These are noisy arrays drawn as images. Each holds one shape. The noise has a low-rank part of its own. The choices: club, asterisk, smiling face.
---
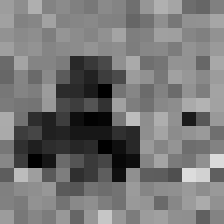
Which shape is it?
club
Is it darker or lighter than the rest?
darker
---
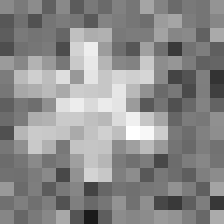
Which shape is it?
asterisk
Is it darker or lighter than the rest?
lighter
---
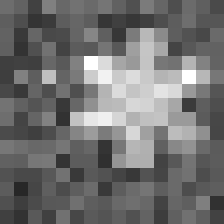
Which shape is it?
asterisk
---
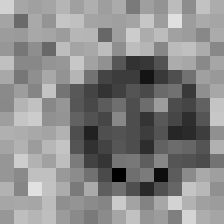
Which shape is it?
smiling face
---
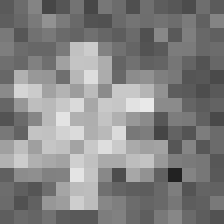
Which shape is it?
asterisk
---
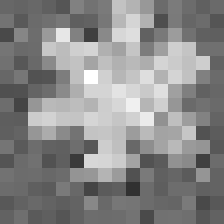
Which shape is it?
asterisk
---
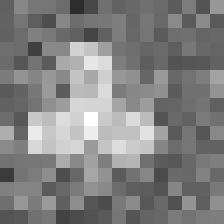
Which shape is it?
club
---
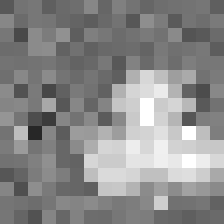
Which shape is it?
club
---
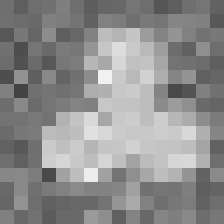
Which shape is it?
club
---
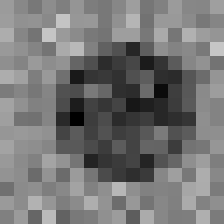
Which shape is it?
smiling face
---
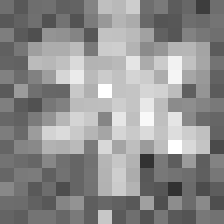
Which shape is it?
asterisk
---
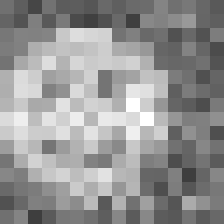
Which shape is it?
smiling face
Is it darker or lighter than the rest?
lighter
